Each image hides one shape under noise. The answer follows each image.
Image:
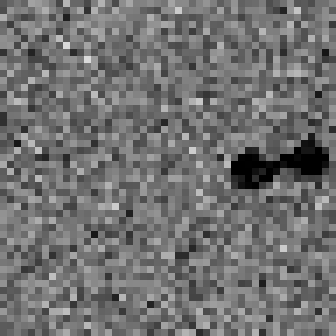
dark dumbbell, middle right
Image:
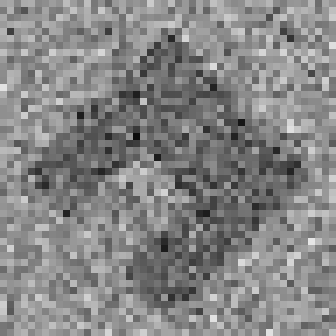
dark square with a notch
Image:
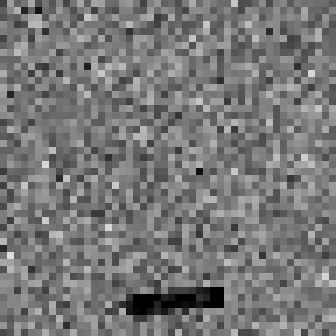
dark bar, bottom middle
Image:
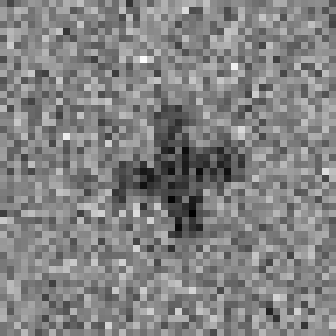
dark cross, centre
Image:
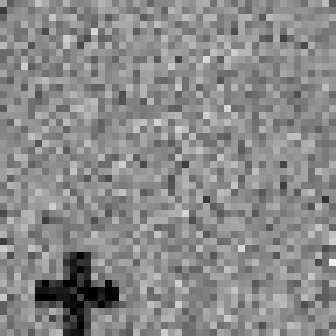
dark cross, bottom left
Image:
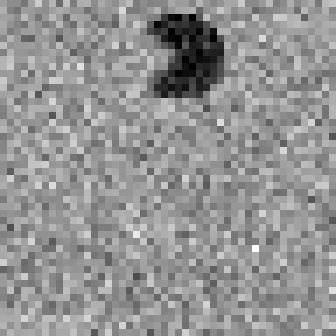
dark disc with a wedge cut out, top middle
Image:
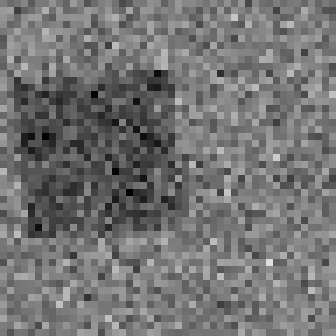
dark square
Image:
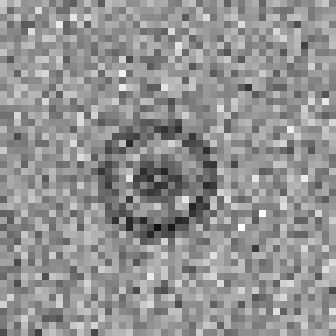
dark bullseye, centre
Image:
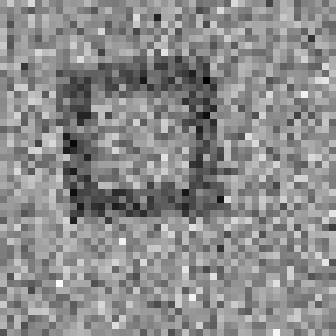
dark square frame
